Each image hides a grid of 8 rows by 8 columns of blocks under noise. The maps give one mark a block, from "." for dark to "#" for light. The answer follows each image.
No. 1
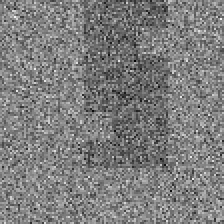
###...##
###..###
###...##
###...##
####..##
###...##
########
########
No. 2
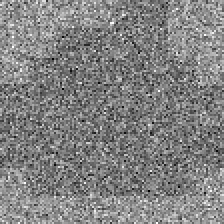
####..##
##....##
#......#
........
........
........
#......#
########
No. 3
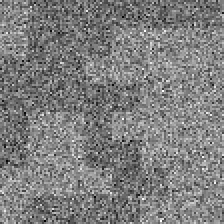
#.......
#...####
...#####
.....###
.##.####
.##..###
####..##
#....###
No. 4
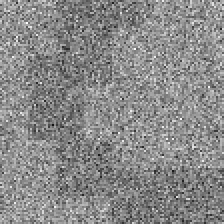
##...###
##..####
#...####
#..#####
#..#####
##..####
##......
####....
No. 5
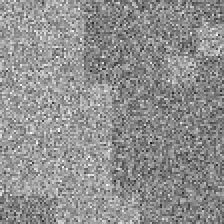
###.....
###....#
###...#.
####....
####....
####....
####....
..###...
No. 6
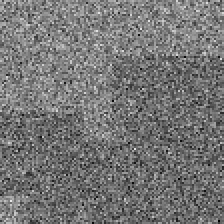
########
########
####....
####....
...#....
........
........
#.......
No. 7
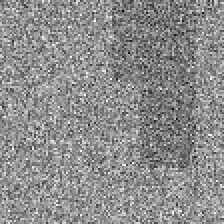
####...#
####...#
####...#
#####..#
#####..#
#####..#
########
########
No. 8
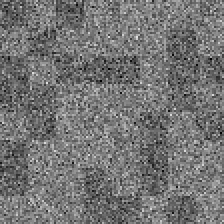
.#.#####
#.####.#
.#...#..
..####.#
#.###.#.
.####.##
.##.#.##
###..#.#
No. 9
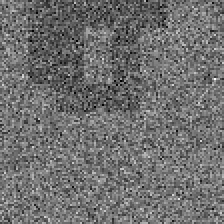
#.....##
#..#.###
#..#.###
##...###
########
########
########
########
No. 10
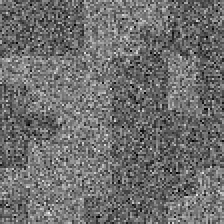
...###..
...##...
####..#.
.###..#.
..##....
.###....
####...#
.##...##
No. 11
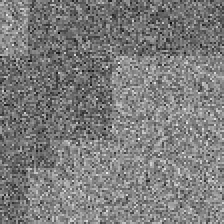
#.......
#.......
....####
....####
....####
..######
.#######
.#######
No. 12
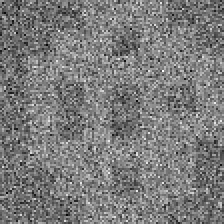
...###..
..##.##.
.#######
.#.#.#.#
.#.#.###
.######.
..##.##.
...###..
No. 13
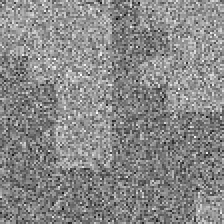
####.###
####..##
.###.###
..##..##
..##....
..##....
........
.......#
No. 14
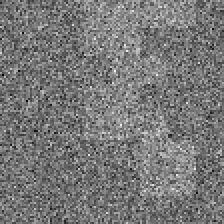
...####.
...##...
....##..
...##...
...###..
.....##.
.....##.
........
